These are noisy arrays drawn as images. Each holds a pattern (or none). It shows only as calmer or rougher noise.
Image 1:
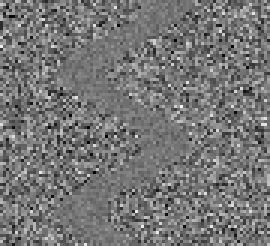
a wavy band
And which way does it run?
top to bottom
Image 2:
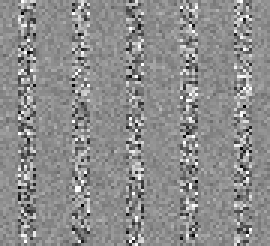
vertical stripes
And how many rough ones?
5
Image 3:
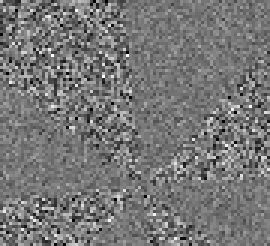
spokes from one point
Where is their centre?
bottom middle
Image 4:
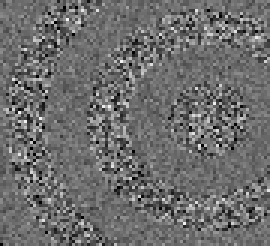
rings round one point
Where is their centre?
middle right
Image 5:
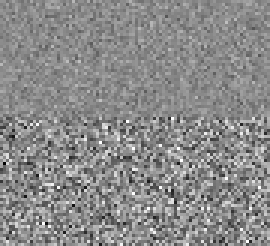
a sharp edge
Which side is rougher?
bottom
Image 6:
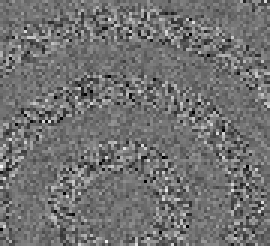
rings round one point
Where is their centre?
bottom middle
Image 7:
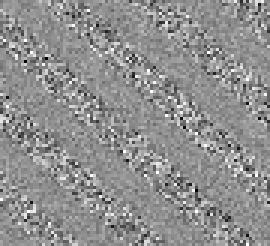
diagonal stripes
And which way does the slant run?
top left to bottom right
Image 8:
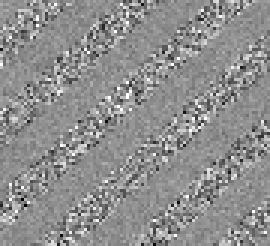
diagonal stripes
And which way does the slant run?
bottom left to top right
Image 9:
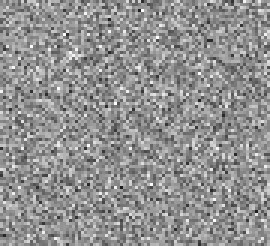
only noise
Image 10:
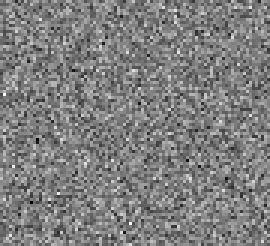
only noise
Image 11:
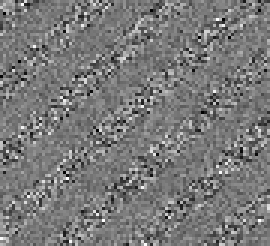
diagonal stripes
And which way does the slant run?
bottom left to top right
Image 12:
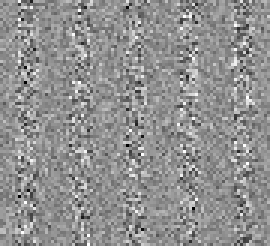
vertical stripes
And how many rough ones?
5
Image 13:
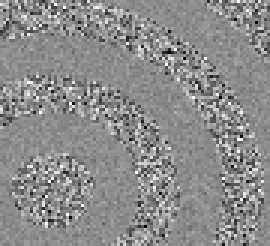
rings round one point
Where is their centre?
bottom left
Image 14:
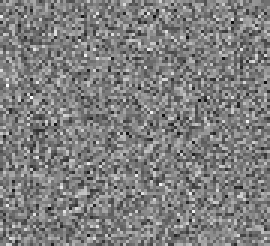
only noise
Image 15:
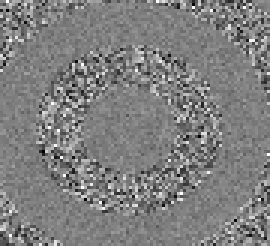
rings round one point
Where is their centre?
centre
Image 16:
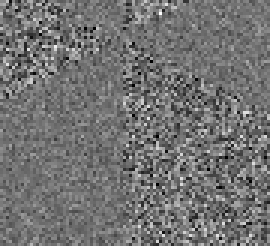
spokes from one point
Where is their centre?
top middle
